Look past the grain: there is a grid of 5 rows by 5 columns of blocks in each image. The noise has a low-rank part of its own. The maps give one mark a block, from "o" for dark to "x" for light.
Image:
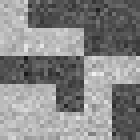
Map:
xoooo
xxxoo
oooxx
xxoxo
xxxxo
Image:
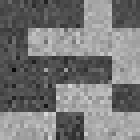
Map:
oooxo
oxxxx
oooox
ooxxo
xxoxx
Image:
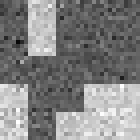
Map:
oxooo
oxooo
ooooo
xooxx
xoxxx
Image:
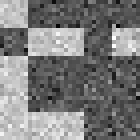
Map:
xoooo
oxxox
xoooo
xoooo
xxxoo
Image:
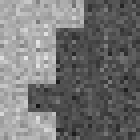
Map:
xxxoo
xxooo
xxooo
xoooo
xxooo
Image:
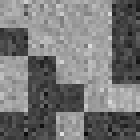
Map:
xxxxo
oxxxo
xoxxo
xooxx
ooxoo
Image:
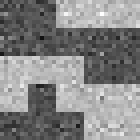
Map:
ooxxx
ooooo
xxxoo
xoxxx
oooxx
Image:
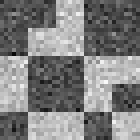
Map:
ooxoo
oxxoo
xooxx
xooxo
oxxox
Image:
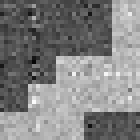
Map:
oooox
oooox
ooxxx
oxxxx
xxxoo
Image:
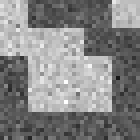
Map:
xooox
xxxoo
oxxxo
oxxxo
ooooo
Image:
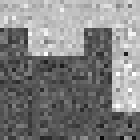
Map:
xxxxx
oxxox
oooox
oooox
ooooo
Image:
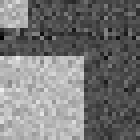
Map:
xoooo
ooooo
xxxoo
xxxoo
xxxoo
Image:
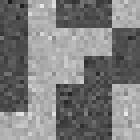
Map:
oxoox
oxxxo
oxxoo
oxoox
xxoox
